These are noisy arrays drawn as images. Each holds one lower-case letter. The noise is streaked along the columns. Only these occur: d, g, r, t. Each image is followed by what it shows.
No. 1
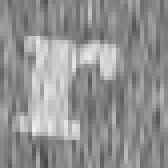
r
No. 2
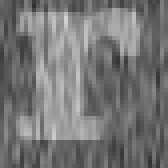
r
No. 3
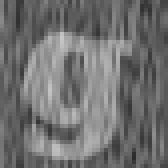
g
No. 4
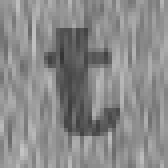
t
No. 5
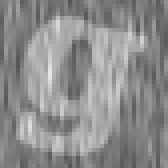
g
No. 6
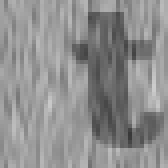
t
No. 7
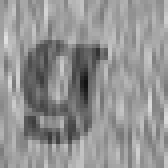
g
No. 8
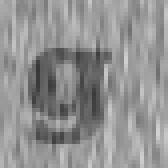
g
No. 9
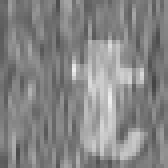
t
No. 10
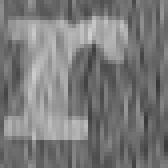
r
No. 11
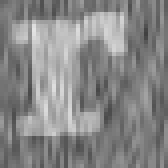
r
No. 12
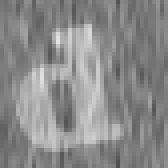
d
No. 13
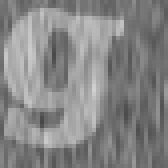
g
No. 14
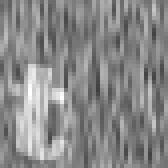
t
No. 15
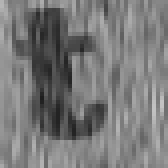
t
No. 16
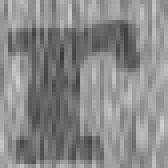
r
